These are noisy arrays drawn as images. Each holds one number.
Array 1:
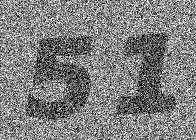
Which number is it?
51
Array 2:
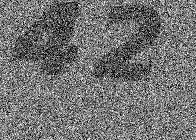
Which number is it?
42
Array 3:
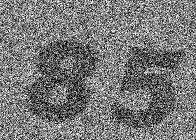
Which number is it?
85
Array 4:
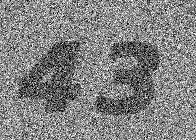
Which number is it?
43
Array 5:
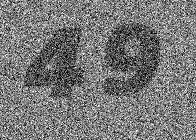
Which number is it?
49
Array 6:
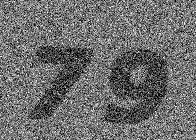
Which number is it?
79
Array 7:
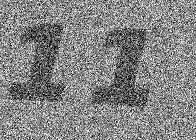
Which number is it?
11
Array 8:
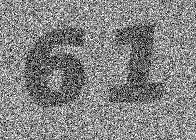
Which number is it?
61
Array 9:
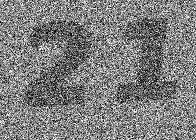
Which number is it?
21
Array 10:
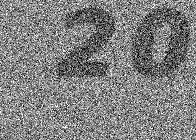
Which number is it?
20
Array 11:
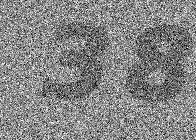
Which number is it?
38
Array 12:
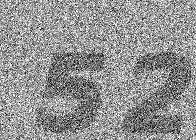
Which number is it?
52
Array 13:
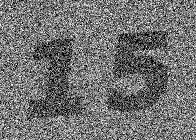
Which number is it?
15
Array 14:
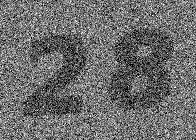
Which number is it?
28
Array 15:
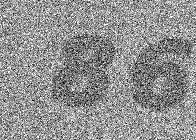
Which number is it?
86
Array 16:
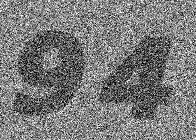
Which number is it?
94
